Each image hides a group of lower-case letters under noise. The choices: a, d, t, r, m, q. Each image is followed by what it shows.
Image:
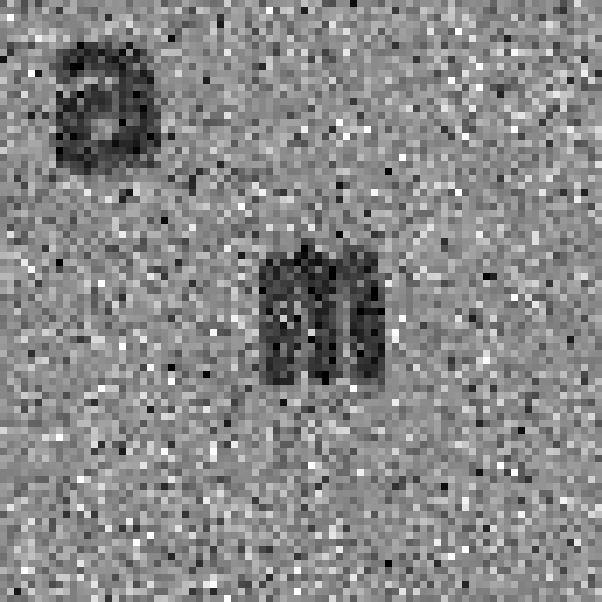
top left: dark a; centre: dark m
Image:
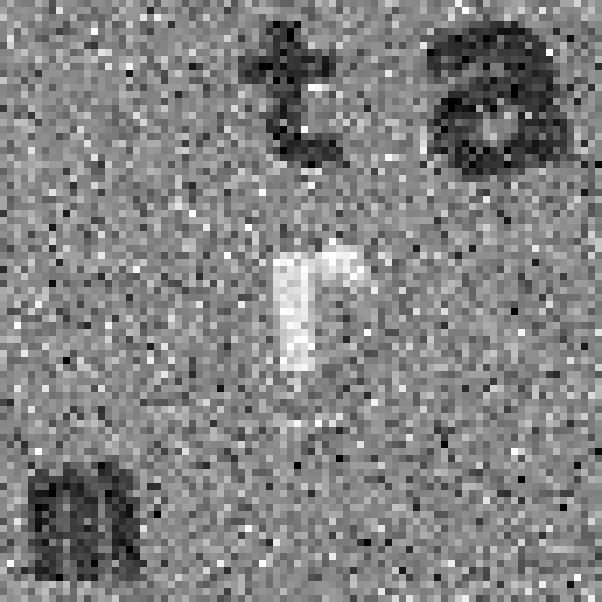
top middle: dark t; top right: dark a; centre: light r; bottom left: dark m
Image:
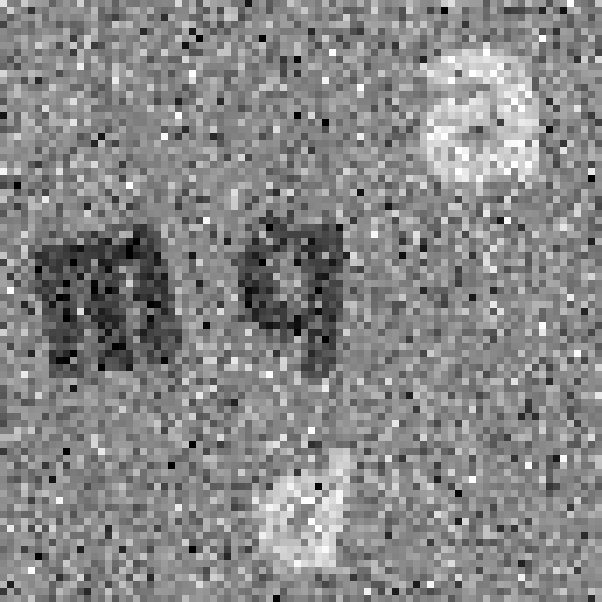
top right: light a; middle left: dark m; centre: dark q; bottom middle: light d
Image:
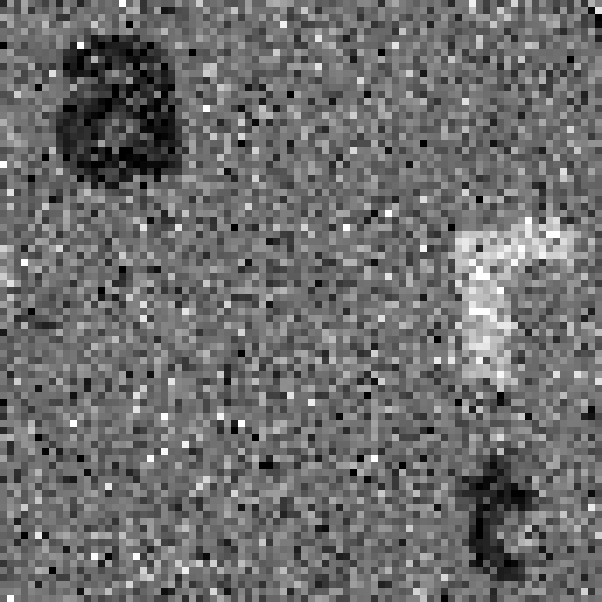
top left: dark a; middle right: light r; bottom right: dark t
